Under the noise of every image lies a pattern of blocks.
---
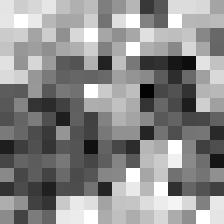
no symmetry
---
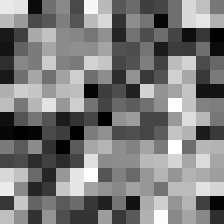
mirrored about the diagonal from the top left
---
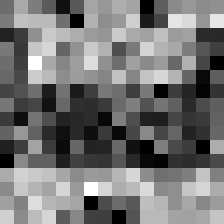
left and right mirror each other
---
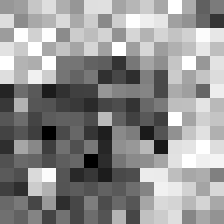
mirrored about the diagonal from the bottom left
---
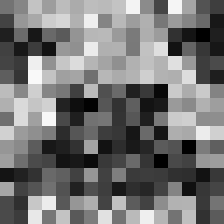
left and right mirror each other
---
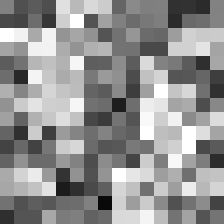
the same after a half turn
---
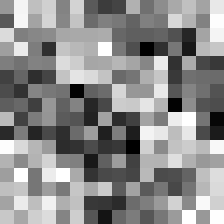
mirrored about the diagonal from the bottom left
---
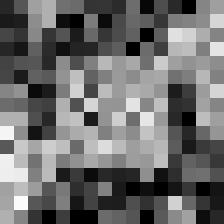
the same after a half turn
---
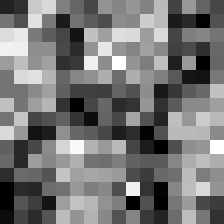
the same after a half turn
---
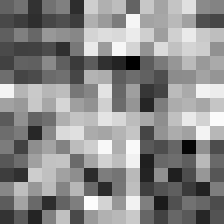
mirrored about the diagonal from the bottom left
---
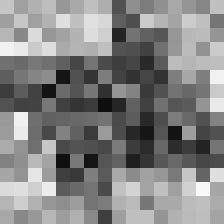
the same after a half turn
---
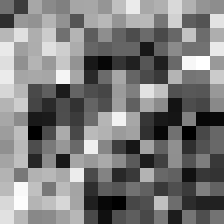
mirrored about the diagonal from the top left
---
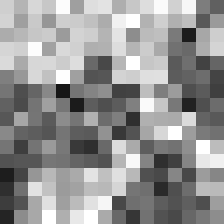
no symmetry
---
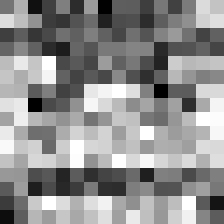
left and right mirror each other
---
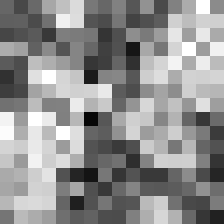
the same after a half turn
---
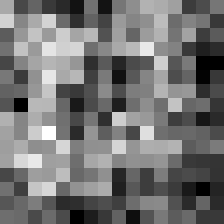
mirrored about the diagonal from the top left
